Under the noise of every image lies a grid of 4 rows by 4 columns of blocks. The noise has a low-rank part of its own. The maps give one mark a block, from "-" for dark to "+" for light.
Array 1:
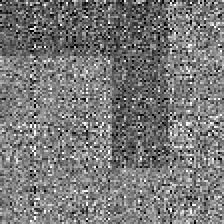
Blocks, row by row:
---+
++-+
++-+
++++
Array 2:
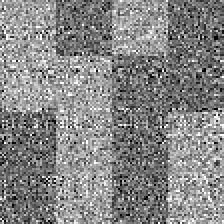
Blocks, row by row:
+-+-
++--
-+-+
-+-+
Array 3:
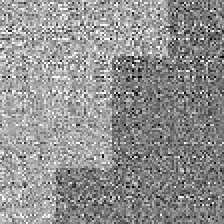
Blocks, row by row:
+++-
++--
++--
+---
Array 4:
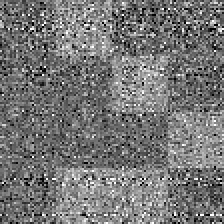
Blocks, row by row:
-+--
--+-
---+
-++-
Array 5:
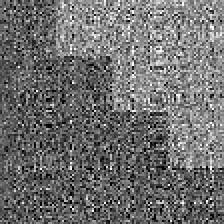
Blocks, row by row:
-+++
--++
---+
----
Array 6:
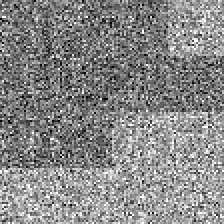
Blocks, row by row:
---+
----
--++
++++
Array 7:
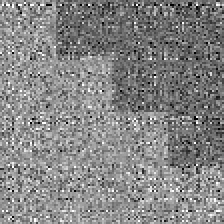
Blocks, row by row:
+---
++--
+++-
++++
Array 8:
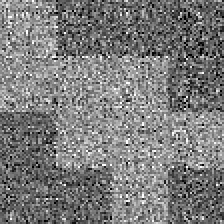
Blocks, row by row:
+---
+++-
-+++
--+-
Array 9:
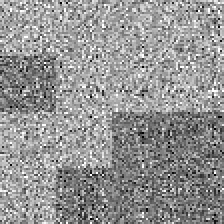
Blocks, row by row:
++++
-+++
++--
+---
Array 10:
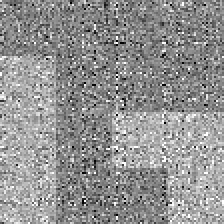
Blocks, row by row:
----
+---
+-++
+--+
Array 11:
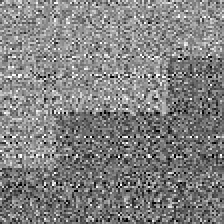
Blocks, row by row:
++++
+++-
+---
----
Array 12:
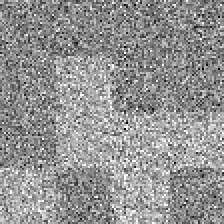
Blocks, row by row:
----
-+--
-+++
+-+-
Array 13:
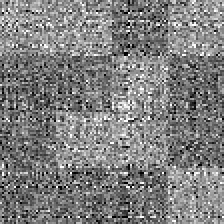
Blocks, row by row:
++-+
--+-
-++-
---+
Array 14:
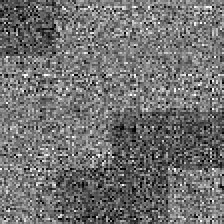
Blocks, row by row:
-+++
++++
++--
+--+
